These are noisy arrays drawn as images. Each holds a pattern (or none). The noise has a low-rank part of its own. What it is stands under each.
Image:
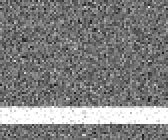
one band of rows
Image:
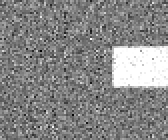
one block
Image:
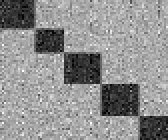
blocks along the diagonal
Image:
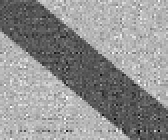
a diagonal band
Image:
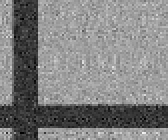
bands of rows crossing bands of columns
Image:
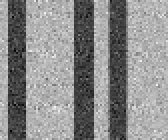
bands of columns
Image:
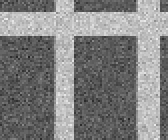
bands of rows crossing bands of columns
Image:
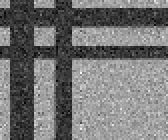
bands of rows crossing bands of columns
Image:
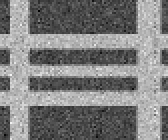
bands of rows crossing bands of columns
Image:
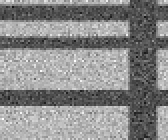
bands of rows crossing bands of columns
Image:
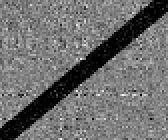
a diagonal band
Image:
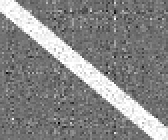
a diagonal band
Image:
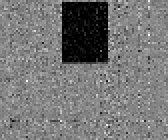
one block
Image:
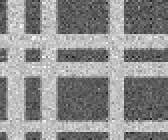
bands of rows crossing bands of columns
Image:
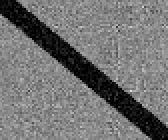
a diagonal band
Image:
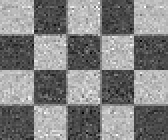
a checkerboard
